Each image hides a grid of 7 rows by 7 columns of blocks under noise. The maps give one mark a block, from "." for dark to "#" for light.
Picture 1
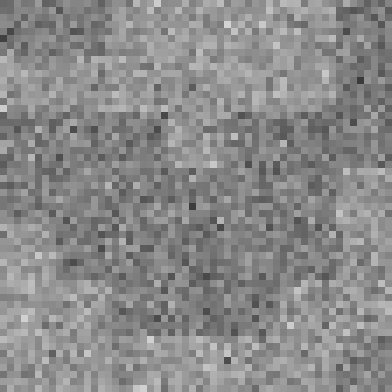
. . # # # # .
# # # # # # .
. . . # . . .
. . . . . . #
# . . . . . #
# # . . . # #
# # # # # # .
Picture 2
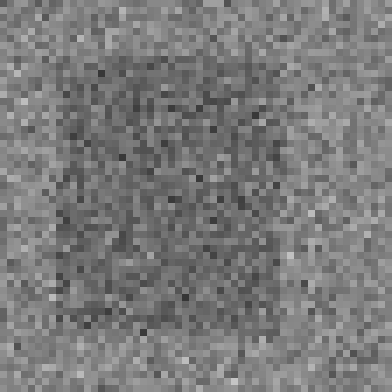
# # # # # # #
# . . . . # #
# . . . . # #
# . . . . # #
# . . . . # #
# . . . . # #
# # # # # # #
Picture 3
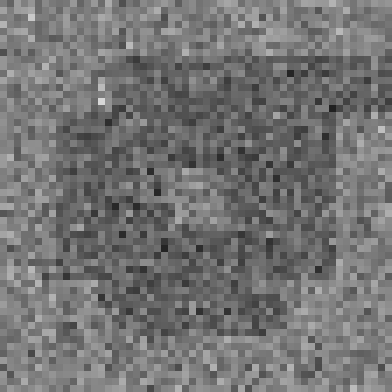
# # # # # # #
# # . . . . .
# . . . . . #
# . . # . . #
# . . . . . #
# # . . . # #
# # # # # # #
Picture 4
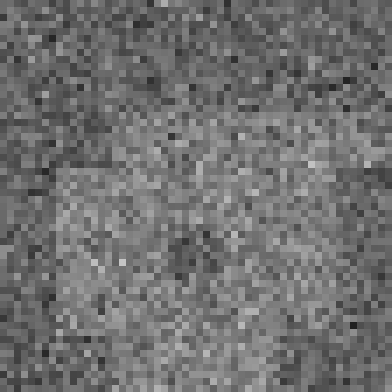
. . . . . . .
. . . . . . .
. . # # # # #
. # # # # # .
. # # . # # .
. # # # # # .
. . # # # . .
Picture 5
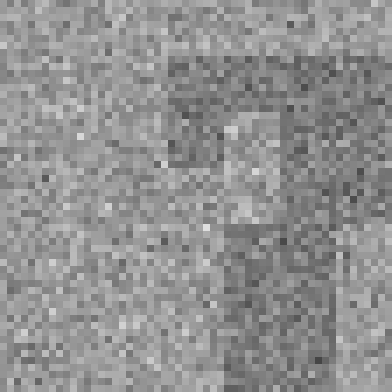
# # # # # # #
# # # . . . .
# # # . # . .
# # # # # . .
# # # # . . #
# # # # . . #
# # # # . . #
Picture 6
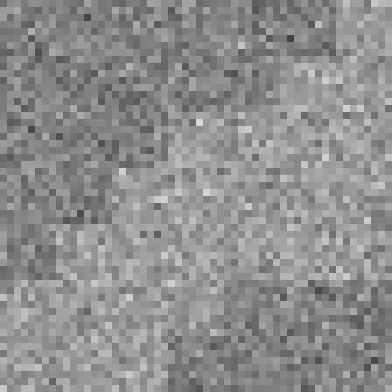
. . . . . . #
. . . . . # #
. . . # # # #
. . # # # # #
. # # # # # #
# # # # . . .
# # # . . . .
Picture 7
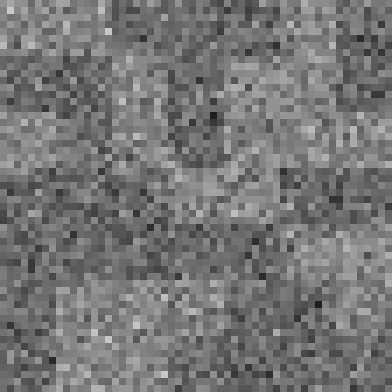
# # . . . # .
. . # . # # .
# . # . # # #
. . . # # . .
. . . . . # #
. # # # . . #
. # # . . . .
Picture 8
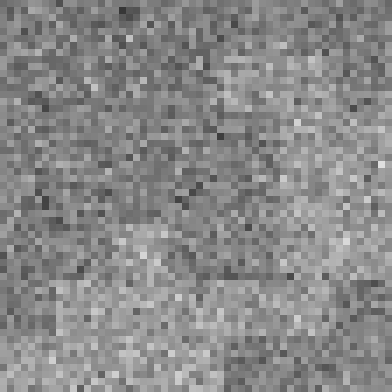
. . . . . . .
. . . . # # .
. . . . . # #
. . . . . # #
. . # . . # #
. # # # # # .
# # # # . . .
